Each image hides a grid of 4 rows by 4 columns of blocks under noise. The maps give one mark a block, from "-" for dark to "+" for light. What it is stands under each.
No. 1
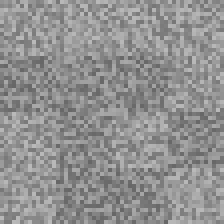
+ + + +
- - - +
+ - + -
+ - - +
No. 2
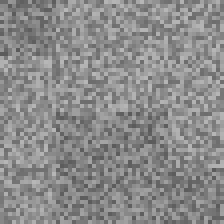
- + + +
+ + + +
+ - - +
+ - - -
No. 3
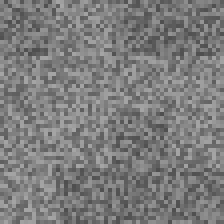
- + - -
+ + + +
+ + - +
+ - - -
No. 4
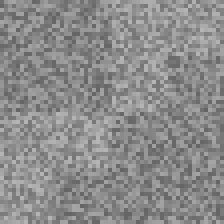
- - + +
- - + -
+ + - -
+ - - -
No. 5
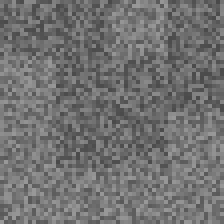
- - + -
+ - - -
+ - - +
+ + + +
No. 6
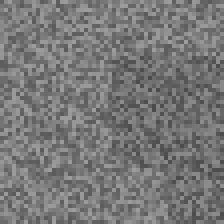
+ + + +
+ + - -
+ + - -
+ + + -
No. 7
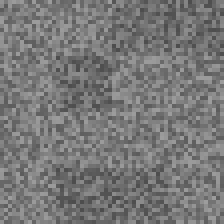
+ + - -
+ - + +
+ + + +
+ - - +
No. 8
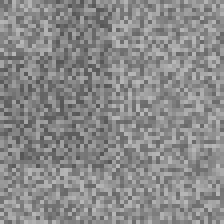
+ - + +
- - + +
- - + +
+ + + +
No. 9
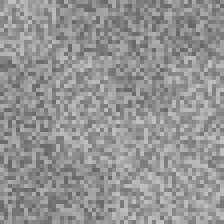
+ - - -
- + - +
- + + +
- - + +
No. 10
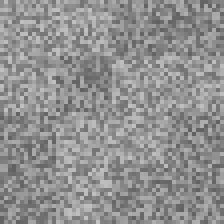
+ + - -
+ - + +
- + + -
- + - -
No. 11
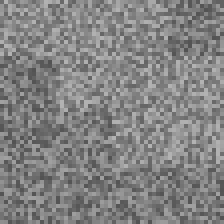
+ + + -
- + + +
- - + +
- - - -
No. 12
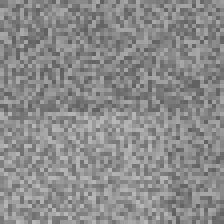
- - - -
- - - -
+ + + -
+ + + -
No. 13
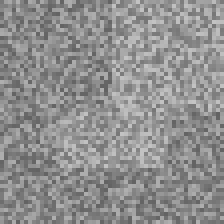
- - + +
- - + +
- + + -
- - - -
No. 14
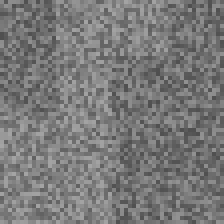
- + + -
- + - -
+ + - -
+ + - -
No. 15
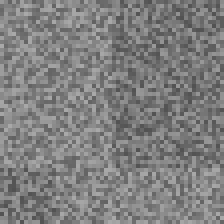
+ + - -
+ + - -
+ + - -
- + + +
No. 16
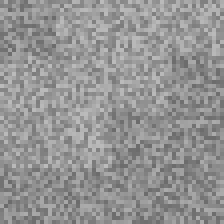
- + + +
+ + + -
+ + - -
- - - -
